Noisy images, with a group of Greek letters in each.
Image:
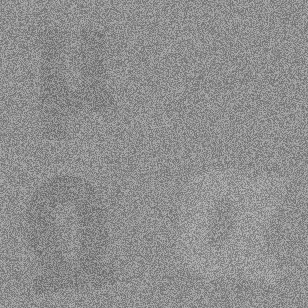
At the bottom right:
alpha
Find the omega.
bottom left
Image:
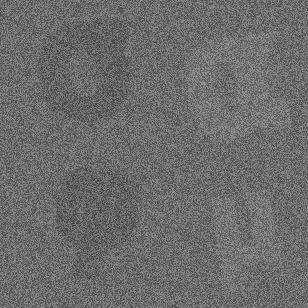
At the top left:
sigma
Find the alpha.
top right
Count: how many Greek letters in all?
4
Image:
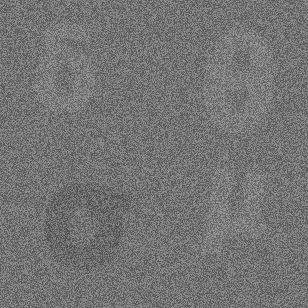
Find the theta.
top right
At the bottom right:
mu
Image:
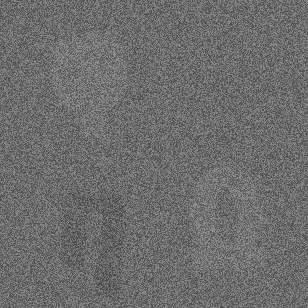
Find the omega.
bottom right
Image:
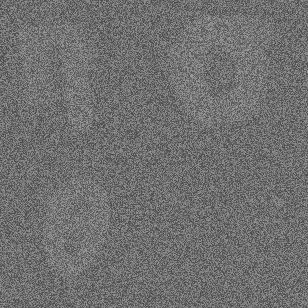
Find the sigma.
top right
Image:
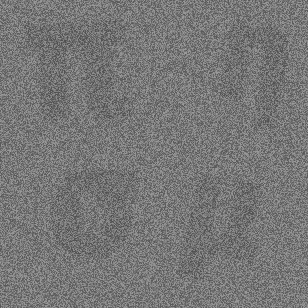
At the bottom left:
sigma
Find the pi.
top left
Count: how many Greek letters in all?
4
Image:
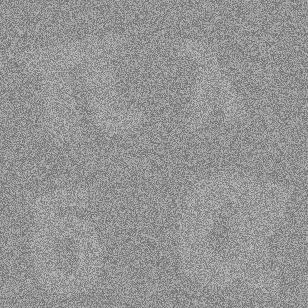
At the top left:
pi
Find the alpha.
bottom right
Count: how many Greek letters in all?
4
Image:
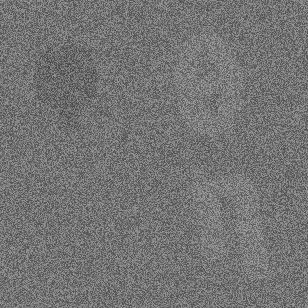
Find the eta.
bottom right
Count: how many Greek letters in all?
3
